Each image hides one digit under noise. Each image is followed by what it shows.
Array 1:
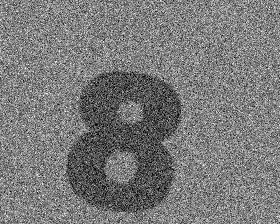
8
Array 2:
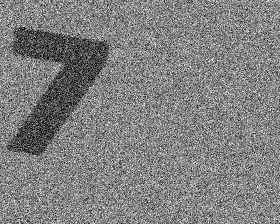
7
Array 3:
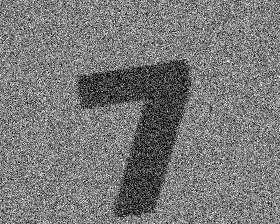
7
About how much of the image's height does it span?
two thirds
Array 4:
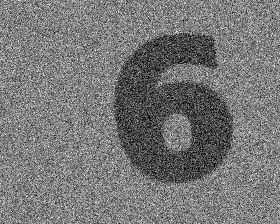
6
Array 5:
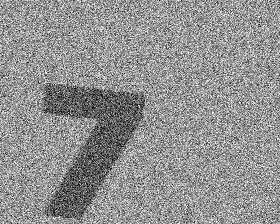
7
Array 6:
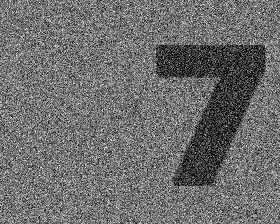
7
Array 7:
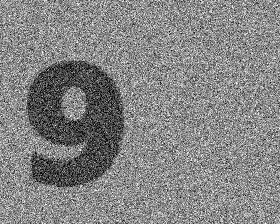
9
